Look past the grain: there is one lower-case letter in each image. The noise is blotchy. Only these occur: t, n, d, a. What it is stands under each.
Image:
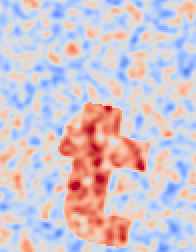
red t
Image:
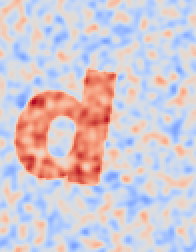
red d
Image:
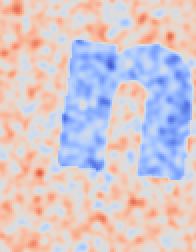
blue n
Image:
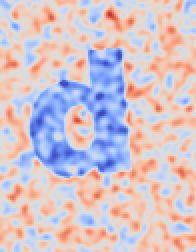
blue d
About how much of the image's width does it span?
half
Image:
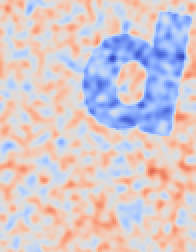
blue d
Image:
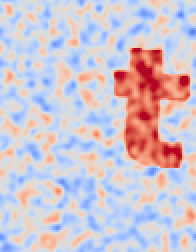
red t
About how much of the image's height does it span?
half
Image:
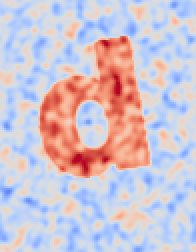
red d
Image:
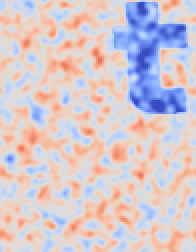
blue t, top right
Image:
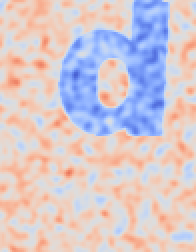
blue d
